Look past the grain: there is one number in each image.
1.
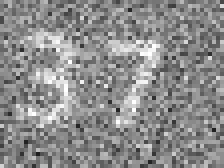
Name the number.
37
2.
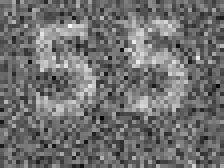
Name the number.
55
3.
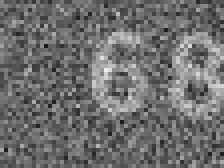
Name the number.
68
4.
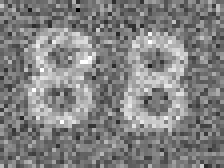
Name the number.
88
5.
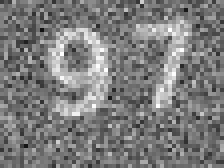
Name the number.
97
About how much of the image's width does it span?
two thirds
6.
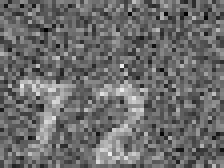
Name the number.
72
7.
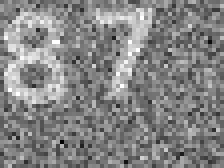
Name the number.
87
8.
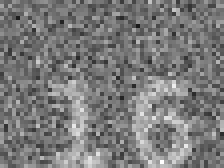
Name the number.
16
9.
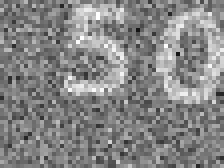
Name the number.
50
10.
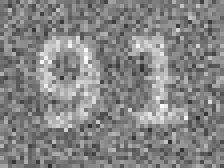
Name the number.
91
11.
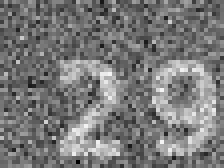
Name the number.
29
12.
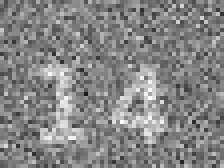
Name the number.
14
